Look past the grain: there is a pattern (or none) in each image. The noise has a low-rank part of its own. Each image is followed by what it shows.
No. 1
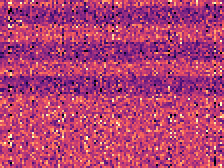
bands of rows
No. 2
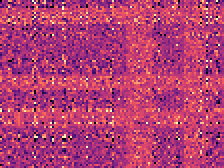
bands of rows crossing bands of columns
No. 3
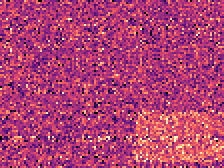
one block
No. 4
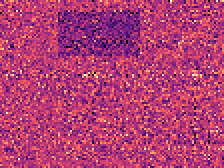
one block
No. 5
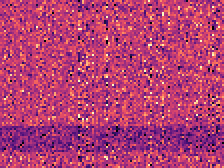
one band of rows
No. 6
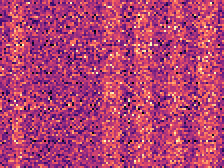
bands of columns
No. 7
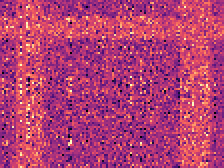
bands of rows crossing bands of columns
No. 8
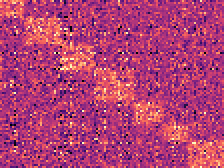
blocks along the diagonal
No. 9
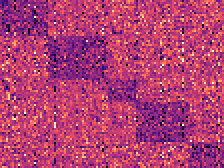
blocks along the diagonal
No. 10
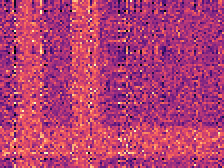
bands of rows crossing bands of columns
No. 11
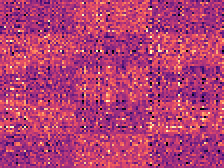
a checkerboard
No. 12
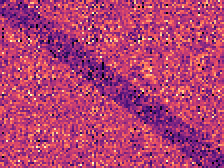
a diagonal band
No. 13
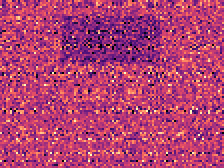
one block
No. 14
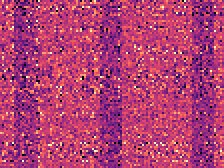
bands of columns
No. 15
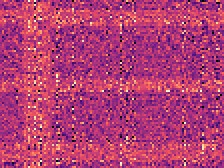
bands of rows crossing bands of columns
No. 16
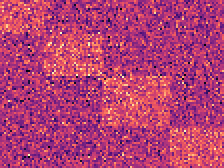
blocks along the diagonal
